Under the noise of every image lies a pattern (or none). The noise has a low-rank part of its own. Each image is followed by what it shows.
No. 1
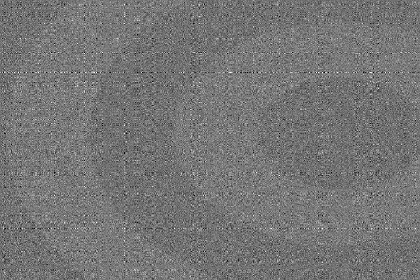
rings round one point
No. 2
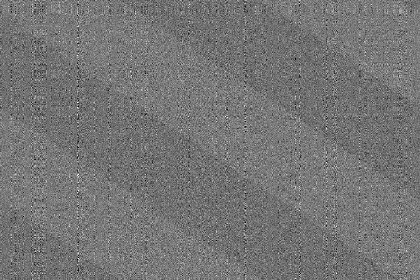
diagonal stripes
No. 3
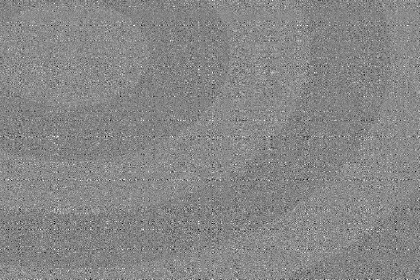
rings round one point
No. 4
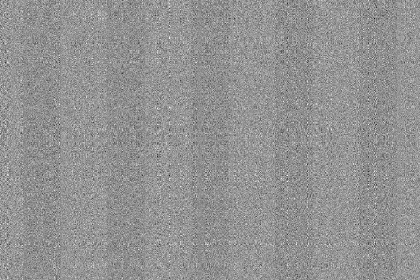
vertical stripes
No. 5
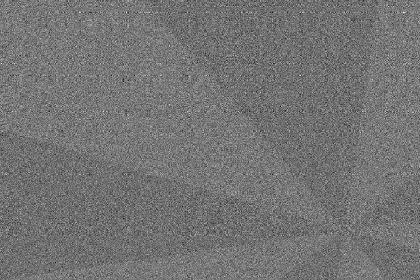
spokes from one point
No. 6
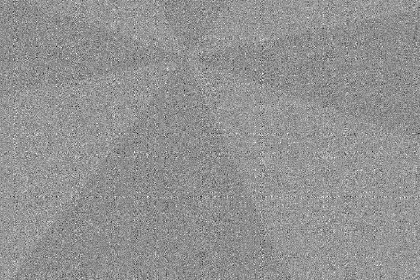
spokes from one point
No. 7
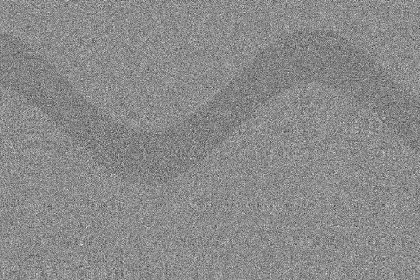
a wavy band
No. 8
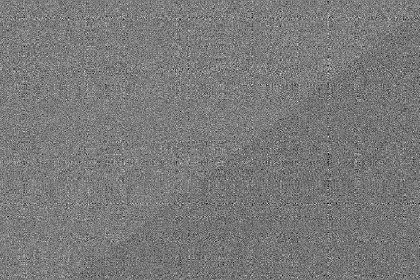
a sharp edge
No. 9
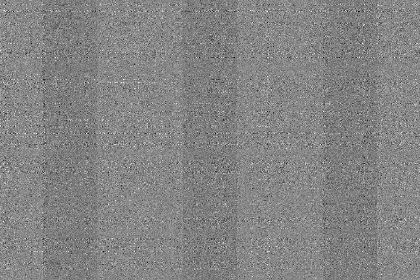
vertical stripes
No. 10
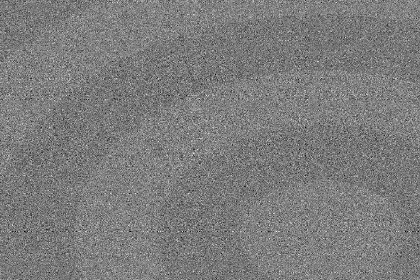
rings round one point
